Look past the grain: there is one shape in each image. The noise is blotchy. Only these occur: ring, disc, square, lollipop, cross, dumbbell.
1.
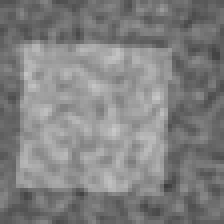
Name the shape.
square
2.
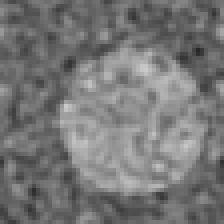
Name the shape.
disc
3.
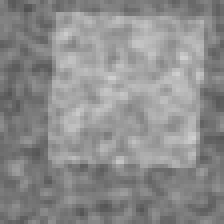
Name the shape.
square
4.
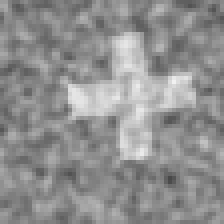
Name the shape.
cross
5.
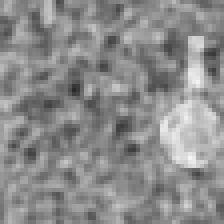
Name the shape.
lollipop
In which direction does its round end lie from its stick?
down
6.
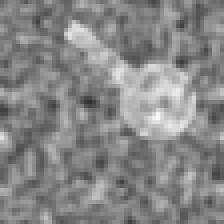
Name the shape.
lollipop
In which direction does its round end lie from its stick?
down and right
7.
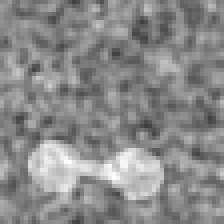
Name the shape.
dumbbell
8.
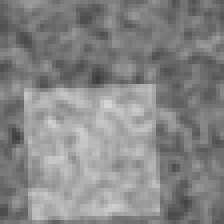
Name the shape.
square
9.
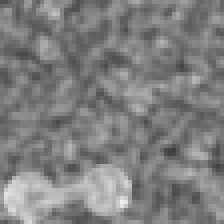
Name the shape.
dumbbell
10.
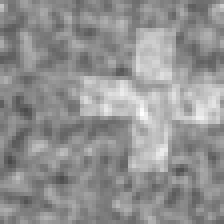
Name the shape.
cross
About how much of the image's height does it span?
two thirds
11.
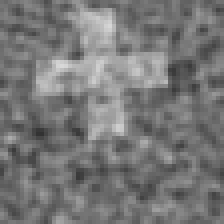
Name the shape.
cross
